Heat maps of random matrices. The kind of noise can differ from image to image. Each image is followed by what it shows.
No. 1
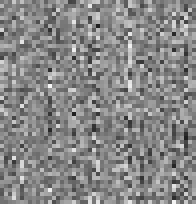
columns of uneven size
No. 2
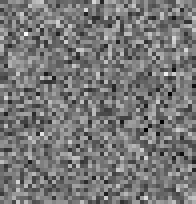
independent entries
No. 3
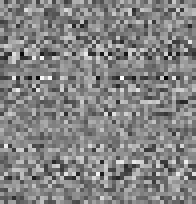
rows of uneven size
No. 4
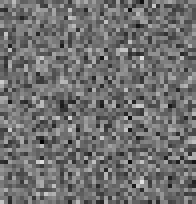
low rank plus noise
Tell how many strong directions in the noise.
two
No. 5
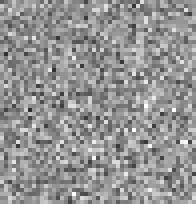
independent entries
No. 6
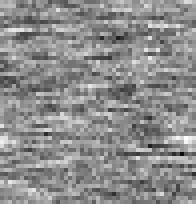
streaked along the rows
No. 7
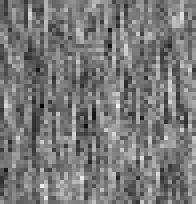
streaked along the columns
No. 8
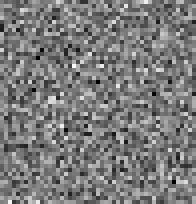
independent entries
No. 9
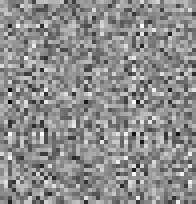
low rank plus noise
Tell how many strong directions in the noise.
one
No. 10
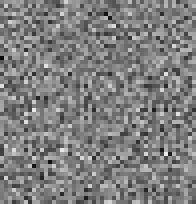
low rank plus noise
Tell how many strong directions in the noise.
two
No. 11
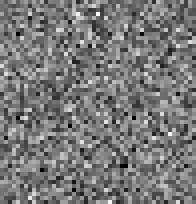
independent entries
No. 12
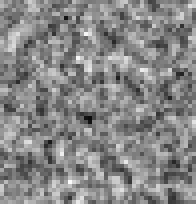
blotchy
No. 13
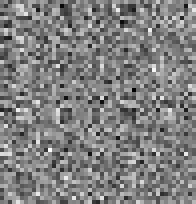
low rank plus noise
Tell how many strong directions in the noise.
one
